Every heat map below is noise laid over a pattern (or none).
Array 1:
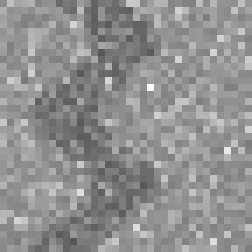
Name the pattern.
a wavy band
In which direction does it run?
top to bottom
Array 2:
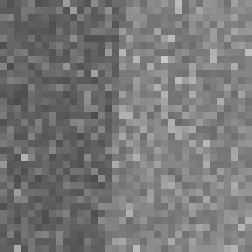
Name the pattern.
a sharp edge
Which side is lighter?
right
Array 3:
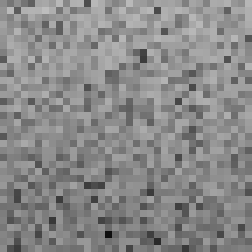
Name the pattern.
a smooth slope
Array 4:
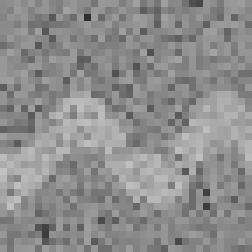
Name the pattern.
a wavy band
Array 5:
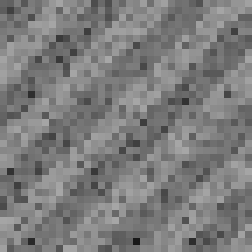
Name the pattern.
diagonal stripes
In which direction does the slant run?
bottom left to top right
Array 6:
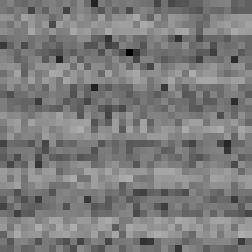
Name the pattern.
horizontal stripes
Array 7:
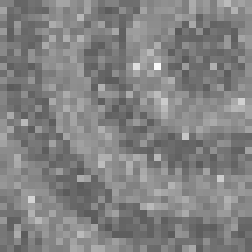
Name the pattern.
rings round one point
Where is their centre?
top right
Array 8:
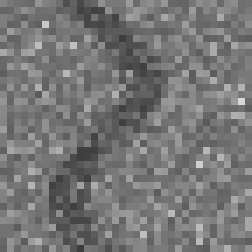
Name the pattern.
a wavy band
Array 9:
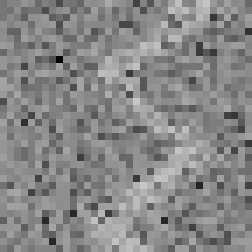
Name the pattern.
a wavy band
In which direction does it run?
top to bottom
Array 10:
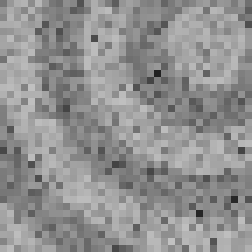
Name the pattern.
rings round one point
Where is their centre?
top right
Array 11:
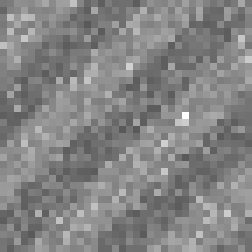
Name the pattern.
diagonal stripes
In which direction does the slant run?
bottom left to top right
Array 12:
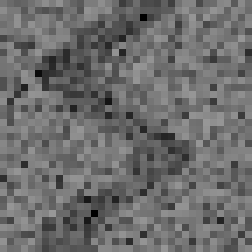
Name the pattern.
a wavy band
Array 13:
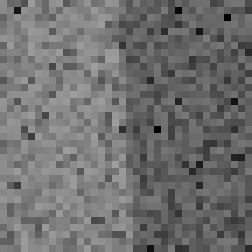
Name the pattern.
a sharp edge
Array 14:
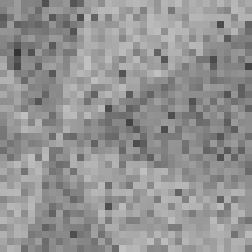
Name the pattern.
spokes from one point
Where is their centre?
middle left
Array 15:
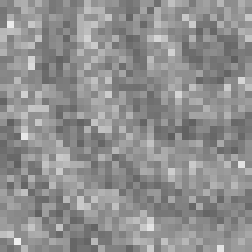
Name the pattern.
rings round one point
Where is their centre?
top right
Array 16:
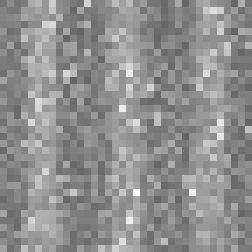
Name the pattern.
vertical stripes
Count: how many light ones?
3
